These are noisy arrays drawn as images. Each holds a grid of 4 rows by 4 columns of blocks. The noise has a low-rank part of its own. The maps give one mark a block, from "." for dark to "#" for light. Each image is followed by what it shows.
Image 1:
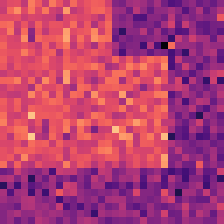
# # . .
# # # .
# # # .
. . . .
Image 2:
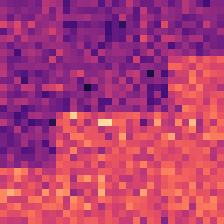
. . . .
. . . #
. # # #
# # # #
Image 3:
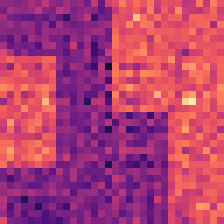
. . # #
# . # #
# . . #
. . . #
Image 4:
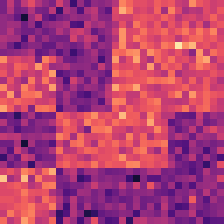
. . # #
# . # #
. # # .
# . . .
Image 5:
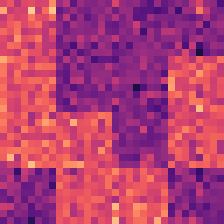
# . . .
# . . #
# # . #
. # # .
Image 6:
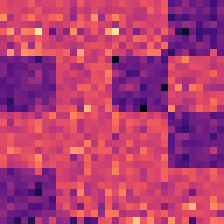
# # # .
. # . #
# # # .
. # # #
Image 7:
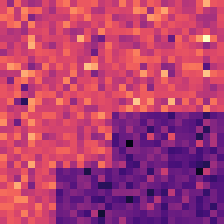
# # # #
# # # #
# # . .
# . . .
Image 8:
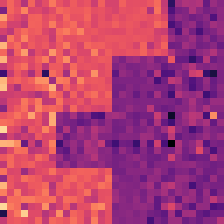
# # # .
# # . .
# . . .
# # . .
